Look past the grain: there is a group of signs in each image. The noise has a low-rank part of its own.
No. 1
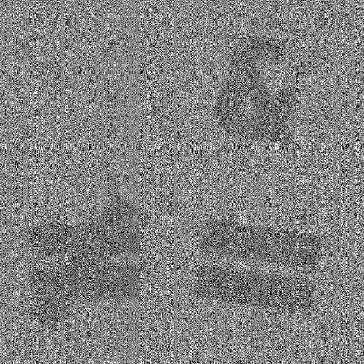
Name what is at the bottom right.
equals sign
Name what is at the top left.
nothing
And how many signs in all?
3
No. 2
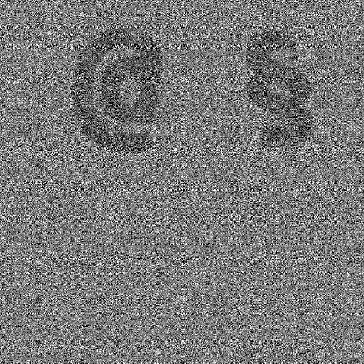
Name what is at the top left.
at sign
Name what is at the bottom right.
nothing
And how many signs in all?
2
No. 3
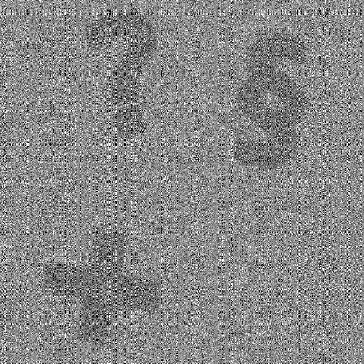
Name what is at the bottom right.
nothing
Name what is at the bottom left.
plus sign
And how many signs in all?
3
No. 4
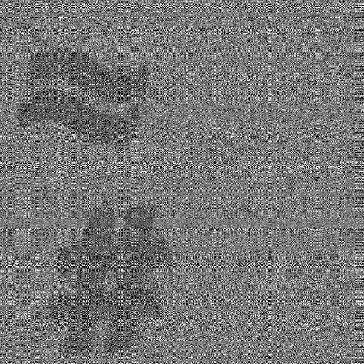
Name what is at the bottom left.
hash sign
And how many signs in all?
2
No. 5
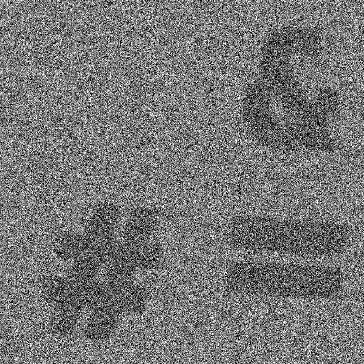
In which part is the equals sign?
bottom right
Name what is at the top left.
nothing
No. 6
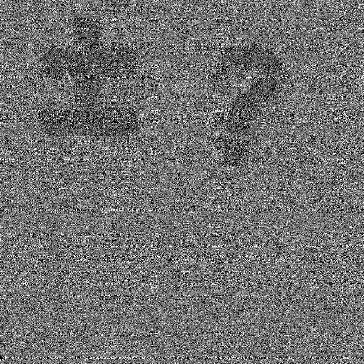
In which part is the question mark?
top right
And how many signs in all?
2
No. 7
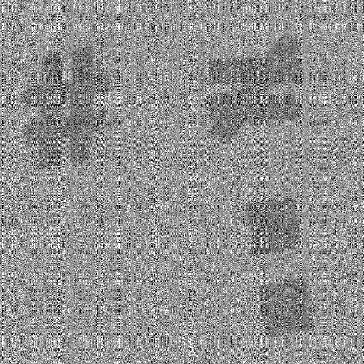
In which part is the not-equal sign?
top right
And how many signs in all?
3
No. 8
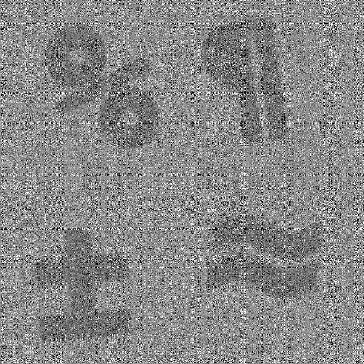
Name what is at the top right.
pilcrow
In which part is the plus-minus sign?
bottom left
